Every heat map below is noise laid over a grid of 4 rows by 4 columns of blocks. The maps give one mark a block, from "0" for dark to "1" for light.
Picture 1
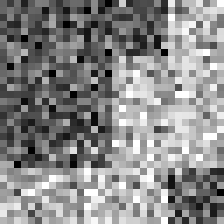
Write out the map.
0 0 0 1
0 0 1 1
0 0 1 1
1 1 1 0
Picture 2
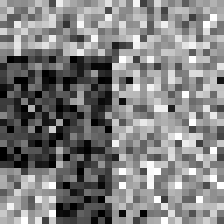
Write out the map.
1 1 1 1
0 0 1 1
0 0 1 1
1 0 1 1
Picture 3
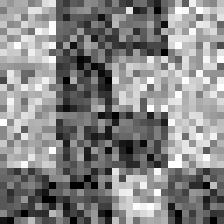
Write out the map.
1 0 0 1
1 0 1 1
1 0 0 1
0 0 1 0
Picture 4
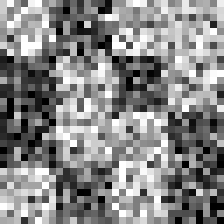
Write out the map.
1 0 1 1
0 1 0 1
0 1 1 0
1 0 1 0
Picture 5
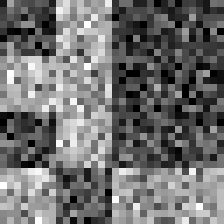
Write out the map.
0 1 0 0
1 1 0 0
0 1 0 0
1 0 1 1
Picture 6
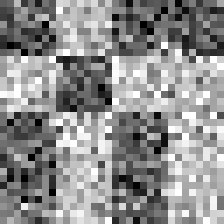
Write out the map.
0 1 0 0
1 0 1 1
0 1 0 1
0 1 0 1
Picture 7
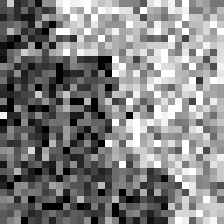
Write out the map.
0 1 1 1
0 0 1 1
0 0 1 1
0 0 0 1
